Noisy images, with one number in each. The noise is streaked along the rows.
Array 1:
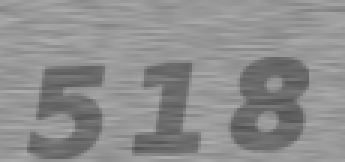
518
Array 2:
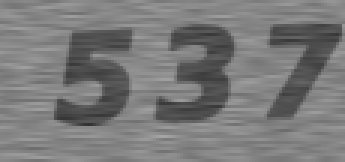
537
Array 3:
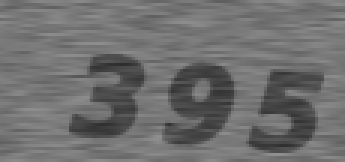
395
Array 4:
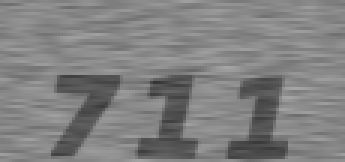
711
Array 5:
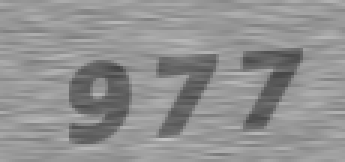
977
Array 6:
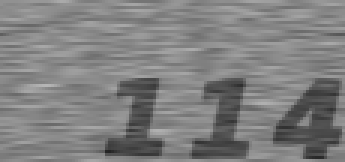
114
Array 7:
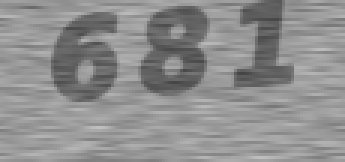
681
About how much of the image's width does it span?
two thirds
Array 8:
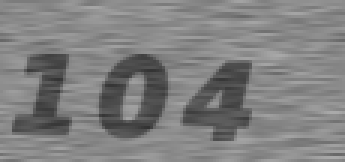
104
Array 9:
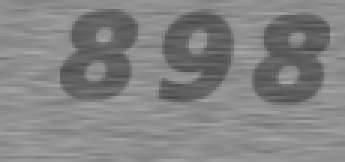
898
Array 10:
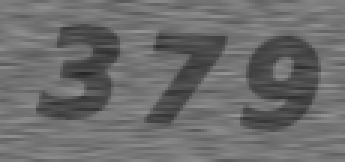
379
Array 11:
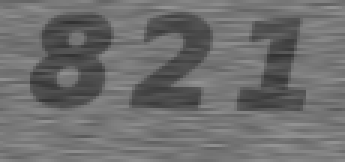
821
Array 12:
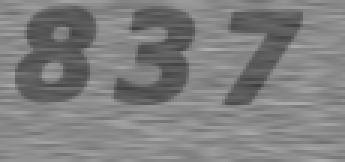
837
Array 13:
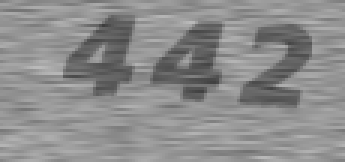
442
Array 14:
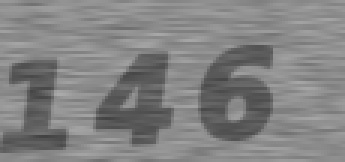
146
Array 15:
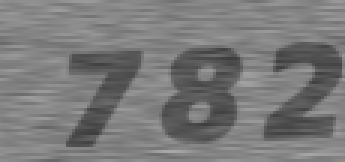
782
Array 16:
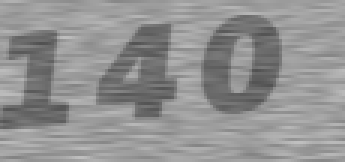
140
